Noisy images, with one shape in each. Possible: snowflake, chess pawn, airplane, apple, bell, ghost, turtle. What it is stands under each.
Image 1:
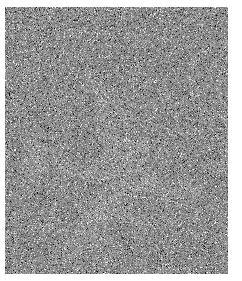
airplane
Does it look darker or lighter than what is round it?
lighter
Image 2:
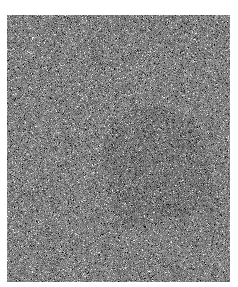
ghost
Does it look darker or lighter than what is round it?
darker
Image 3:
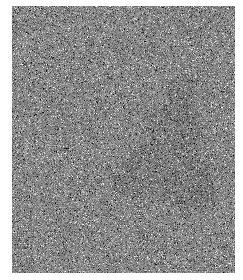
chess pawn
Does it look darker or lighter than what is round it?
darker
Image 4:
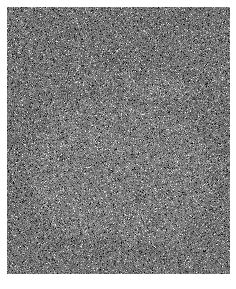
apple
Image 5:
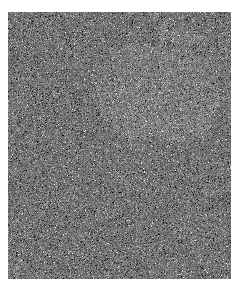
apple
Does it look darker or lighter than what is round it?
lighter
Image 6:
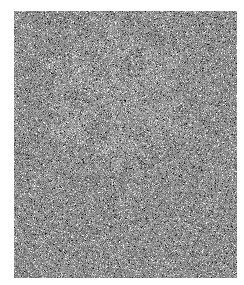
snowflake
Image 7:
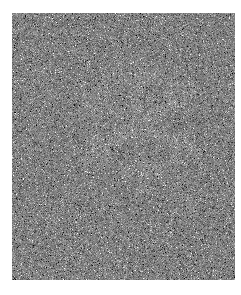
snowflake
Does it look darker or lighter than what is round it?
lighter
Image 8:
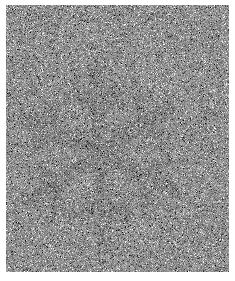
snowflake
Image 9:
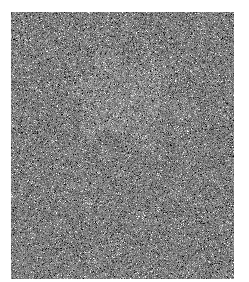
turtle
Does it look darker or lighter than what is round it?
lighter
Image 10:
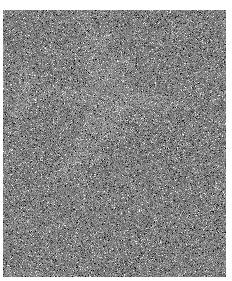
airplane
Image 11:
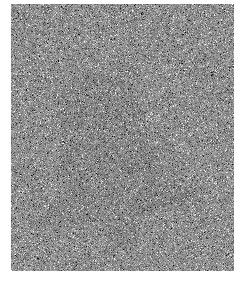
bell
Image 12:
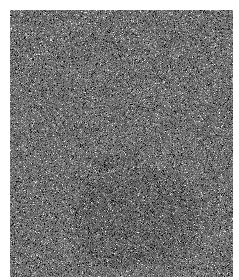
apple
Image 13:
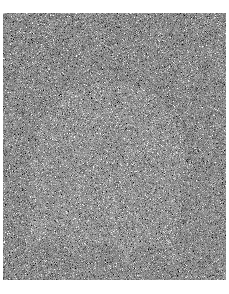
ghost
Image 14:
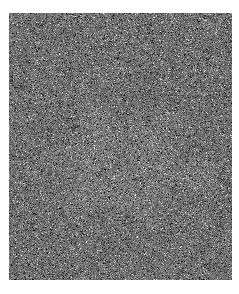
turtle
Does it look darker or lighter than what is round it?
lighter
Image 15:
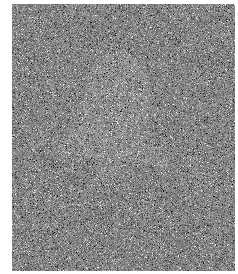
bell
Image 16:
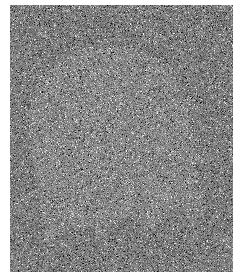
ghost
